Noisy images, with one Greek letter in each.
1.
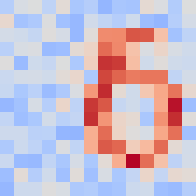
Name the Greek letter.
delta
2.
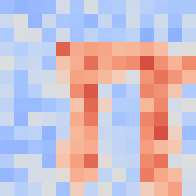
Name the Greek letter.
pi
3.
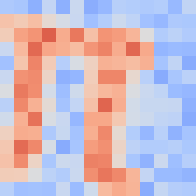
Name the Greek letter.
pi
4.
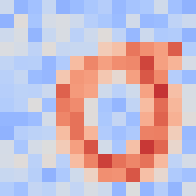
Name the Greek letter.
sigma
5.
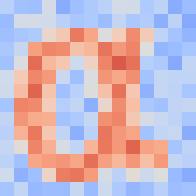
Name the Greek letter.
alpha
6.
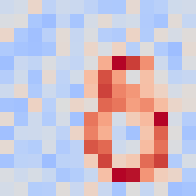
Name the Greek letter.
delta
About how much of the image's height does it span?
two thirds
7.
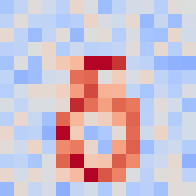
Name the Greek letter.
delta
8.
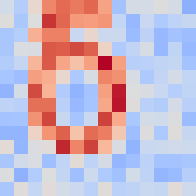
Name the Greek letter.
delta
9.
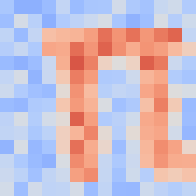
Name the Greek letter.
pi
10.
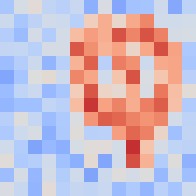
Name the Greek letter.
phi
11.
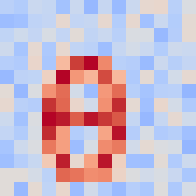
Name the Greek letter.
theta
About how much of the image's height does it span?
two thirds
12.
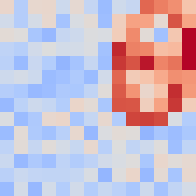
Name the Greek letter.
theta
